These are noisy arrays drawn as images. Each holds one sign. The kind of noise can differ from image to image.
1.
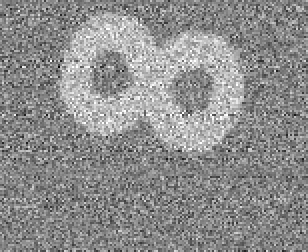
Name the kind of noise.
rows of uneven size
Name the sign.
infinity sign
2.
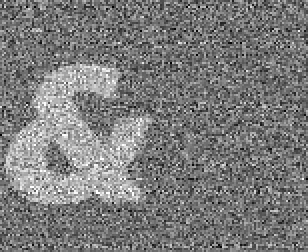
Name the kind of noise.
rows of uneven size
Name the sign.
ampersand
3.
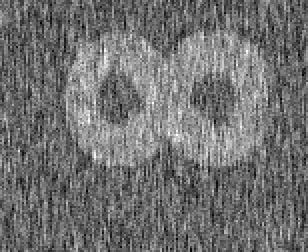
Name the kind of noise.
streaked along the columns
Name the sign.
infinity sign
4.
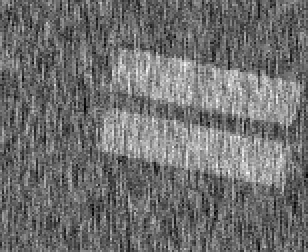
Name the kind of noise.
streaked along the columns
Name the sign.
equals sign
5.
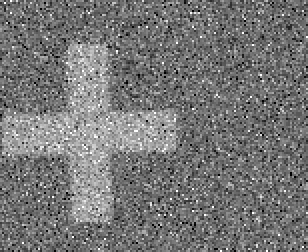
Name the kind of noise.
heavy tails
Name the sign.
plus sign
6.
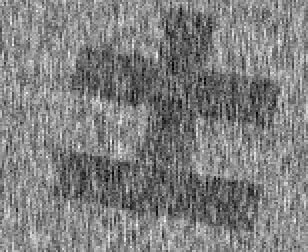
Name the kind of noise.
streaked along the columns
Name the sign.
plus-minus sign
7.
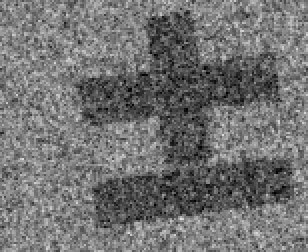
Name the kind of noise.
blotchy
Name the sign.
plus-minus sign
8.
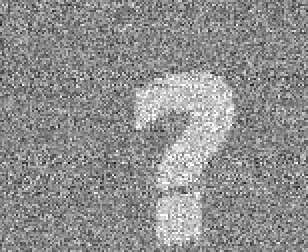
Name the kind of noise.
rows of uneven size
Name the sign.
question mark
